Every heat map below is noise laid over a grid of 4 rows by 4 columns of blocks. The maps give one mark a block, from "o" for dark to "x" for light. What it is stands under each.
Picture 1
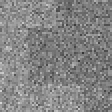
x x o o
x o o o
x o o o
x x x o
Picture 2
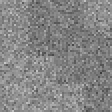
x o o x
x o o o
x x o o
x x x o
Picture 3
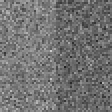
x x o o
x x o o
x x o o
x x o o
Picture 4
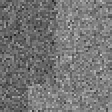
o o x x
o o x x
o o x x
o x x x
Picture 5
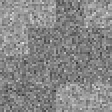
x x o x
x o o o
o o o o
o o x x
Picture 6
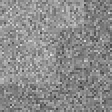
x x x o
x x o o
x x o o
o o o o
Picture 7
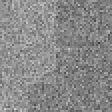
x x o o
x x o o
x x o o
x o o o
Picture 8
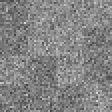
o x x x
o x x o
x o x o
o o o x
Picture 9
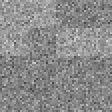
x x o o
x o x x
o o o o
o o o o
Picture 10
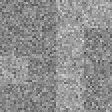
o o x x
o o x o
x o x o
o o x o
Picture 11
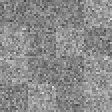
o o o x
x o x o
x o o x
o x o x
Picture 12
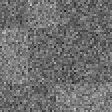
o x o o
x o o o
x o o o
o o x x
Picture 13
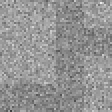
x x o x
x x o o
x x o x
o o o x
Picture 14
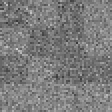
o x o x
x o o x
o x o o
x x x x
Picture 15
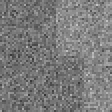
o o x x
o o x x
o o o x
o o o x
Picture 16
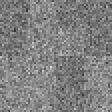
o x o o
o x x o
x x o x
x x o x
